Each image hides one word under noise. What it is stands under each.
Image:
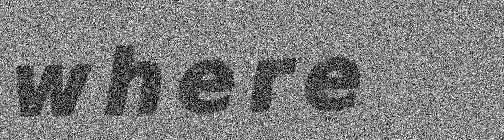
where
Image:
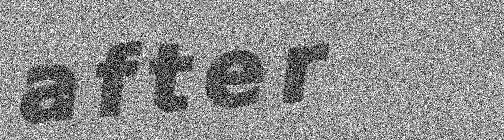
after
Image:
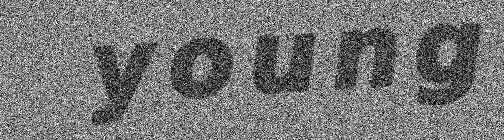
young
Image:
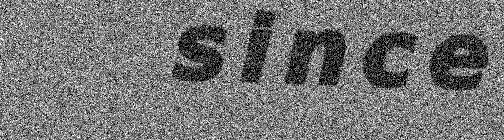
since
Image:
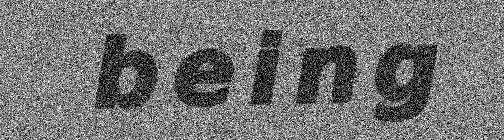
being
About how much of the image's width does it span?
two thirds
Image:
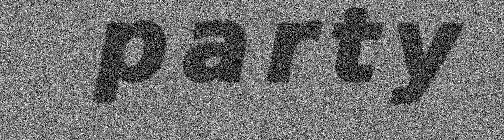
party
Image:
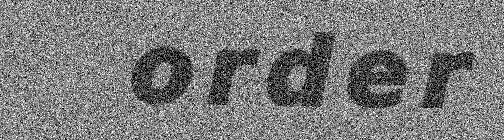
order
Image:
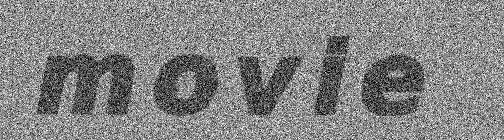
movie
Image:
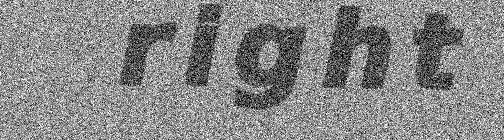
right
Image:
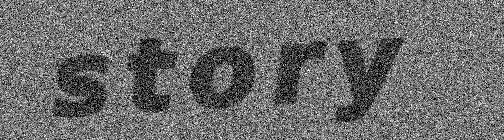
story
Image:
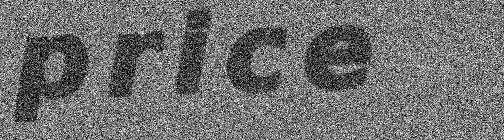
price
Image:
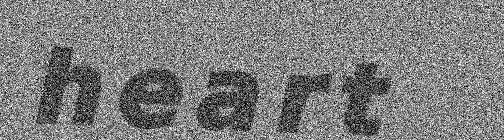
heart
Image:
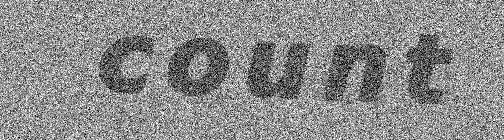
count
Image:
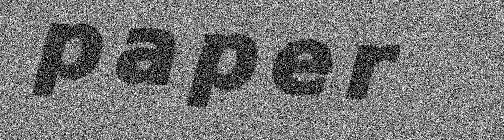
paper
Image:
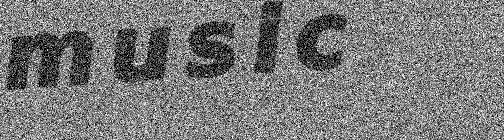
music
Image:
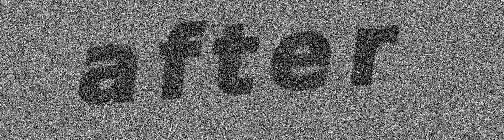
after
